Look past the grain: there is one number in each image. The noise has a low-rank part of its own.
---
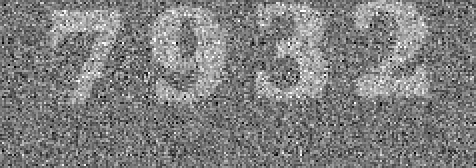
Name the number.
7932
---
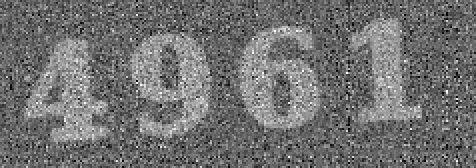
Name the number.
4961
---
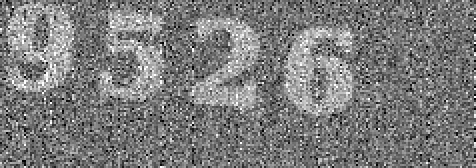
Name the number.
9526
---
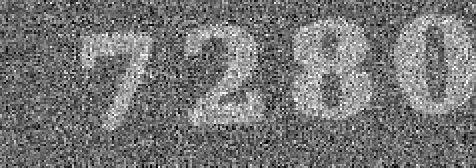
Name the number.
7280
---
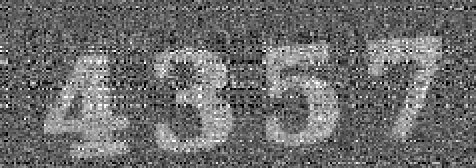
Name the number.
4357
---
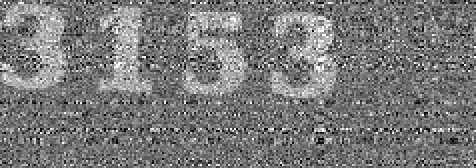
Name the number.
3153
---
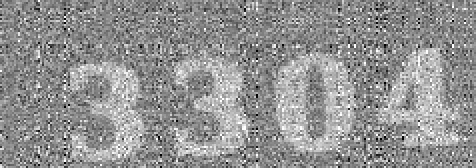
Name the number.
3304
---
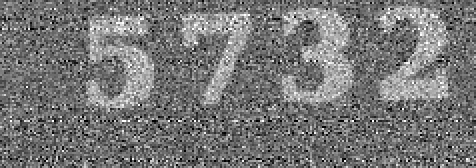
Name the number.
5732
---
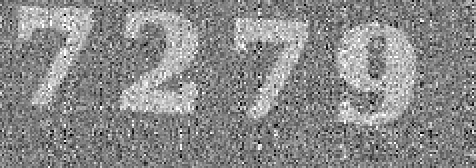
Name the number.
7279
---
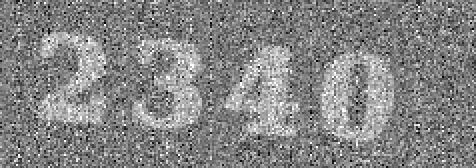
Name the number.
2340
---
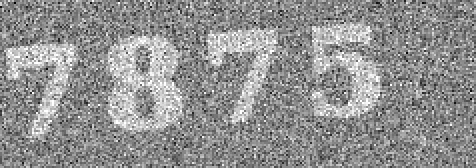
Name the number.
7875
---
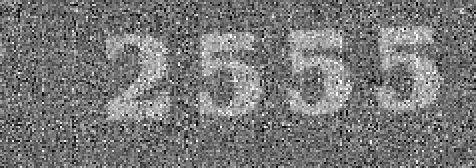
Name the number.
2555
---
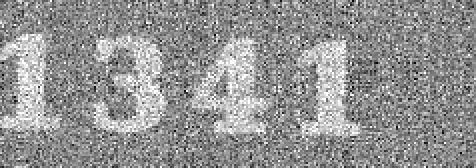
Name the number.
1341
